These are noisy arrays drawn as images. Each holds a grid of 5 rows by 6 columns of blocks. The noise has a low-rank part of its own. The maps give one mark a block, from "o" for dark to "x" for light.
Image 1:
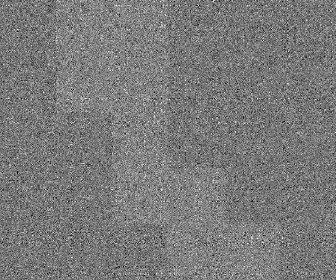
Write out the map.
oxxooo
oxxooo
ooxooo
ooxxoo
oooxxo
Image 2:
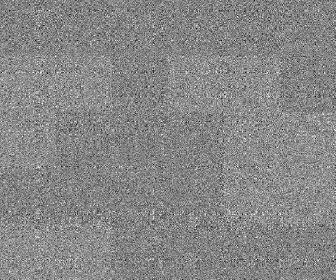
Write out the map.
oooooo
xxoxxo
xoooxx
ooooxx
xxoooo
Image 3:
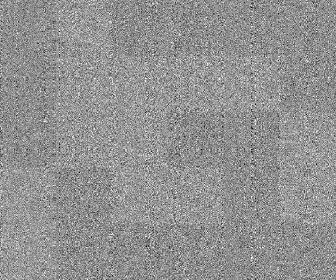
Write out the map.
oxoooo
oxxxxo
oxxoox
xoxxox
xooooo
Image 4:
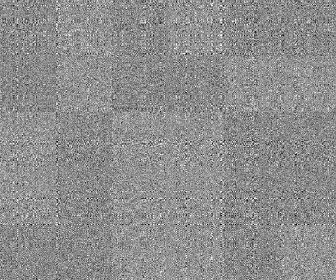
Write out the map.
oxoxoo
oxooxx
xoxxoo
xoxxoo
ooxxox
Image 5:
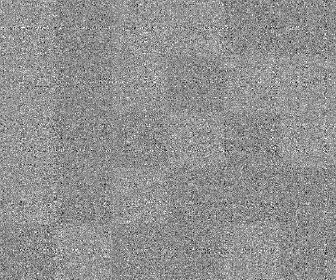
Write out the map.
xoxxoo
xoxoxx
xooxox
xoxooo
oxooxo
